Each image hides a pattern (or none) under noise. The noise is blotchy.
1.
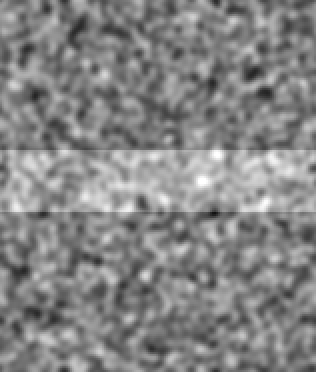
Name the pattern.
one horizontal stripe
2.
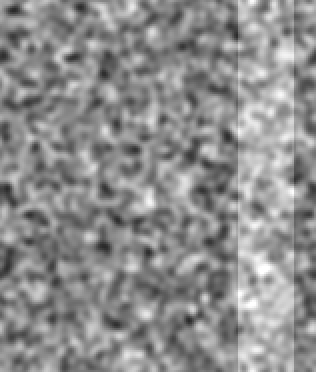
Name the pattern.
one vertical stripe
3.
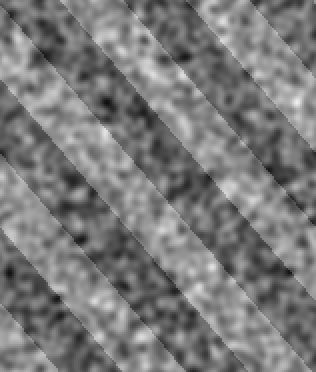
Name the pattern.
diagonal stripes
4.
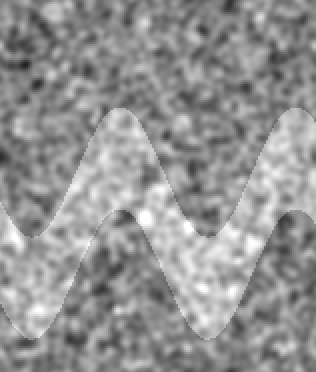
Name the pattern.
a wavy band
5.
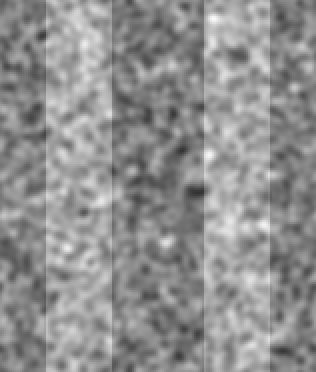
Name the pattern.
vertical stripes
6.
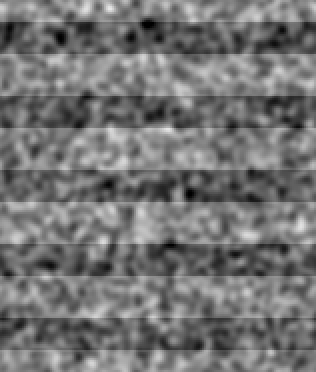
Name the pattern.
horizontal stripes
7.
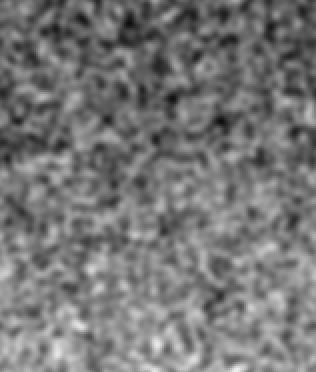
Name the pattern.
a smooth slope
